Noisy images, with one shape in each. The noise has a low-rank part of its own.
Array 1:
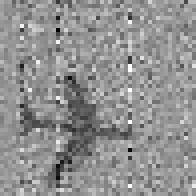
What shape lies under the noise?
airplane
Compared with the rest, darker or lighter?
darker
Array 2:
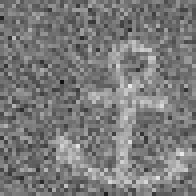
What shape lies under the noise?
anchor
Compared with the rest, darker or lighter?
lighter
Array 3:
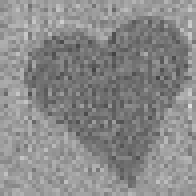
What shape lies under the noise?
heart
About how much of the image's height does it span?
nearly all
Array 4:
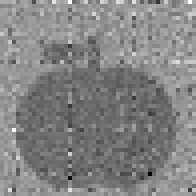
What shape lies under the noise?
apple
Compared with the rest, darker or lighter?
darker
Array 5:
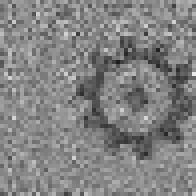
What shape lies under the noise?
gear
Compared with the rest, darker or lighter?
darker
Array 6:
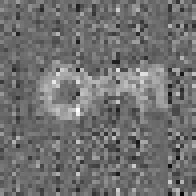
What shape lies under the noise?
key
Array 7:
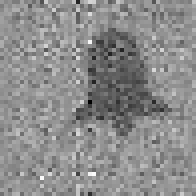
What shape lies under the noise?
bell
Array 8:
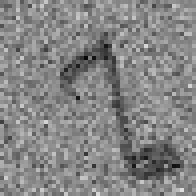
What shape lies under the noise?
musical note
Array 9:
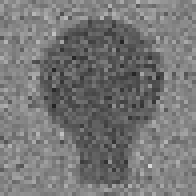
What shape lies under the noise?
light bulb
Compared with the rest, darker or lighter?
darker
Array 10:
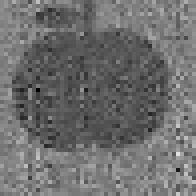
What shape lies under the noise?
apple
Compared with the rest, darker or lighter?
darker
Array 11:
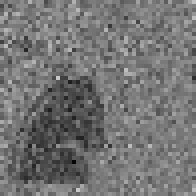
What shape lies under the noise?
chess knight
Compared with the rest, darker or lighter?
darker
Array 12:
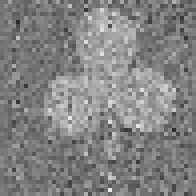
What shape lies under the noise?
club
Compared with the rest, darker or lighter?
lighter
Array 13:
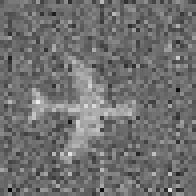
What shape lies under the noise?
airplane
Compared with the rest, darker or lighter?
lighter
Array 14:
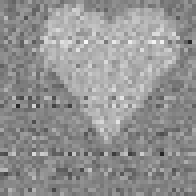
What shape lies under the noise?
heart
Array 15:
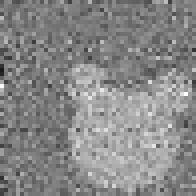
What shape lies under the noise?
bear's head
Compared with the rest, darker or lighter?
lighter
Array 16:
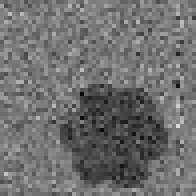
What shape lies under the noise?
flower
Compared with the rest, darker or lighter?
darker
